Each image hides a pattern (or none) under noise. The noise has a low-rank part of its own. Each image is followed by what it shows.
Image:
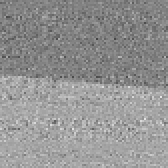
a sharp edge
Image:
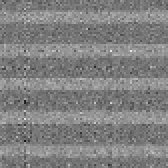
horizontal stripes
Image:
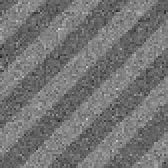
diagonal stripes
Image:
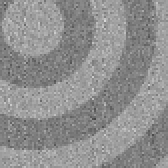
rings round one point
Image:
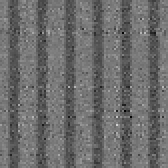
vertical stripes
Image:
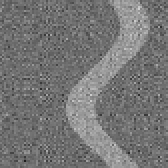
a wavy band
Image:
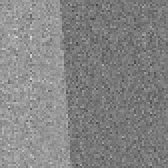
a sharp edge
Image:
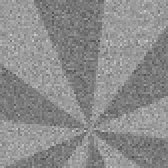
spokes from one point
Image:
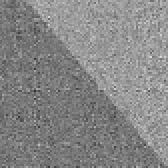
a sharp edge
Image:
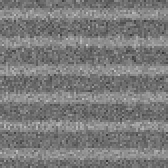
horizontal stripes
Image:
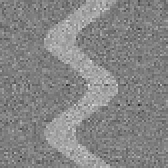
a wavy band
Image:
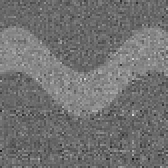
a wavy band
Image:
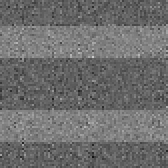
horizontal stripes
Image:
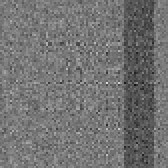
one vertical stripe
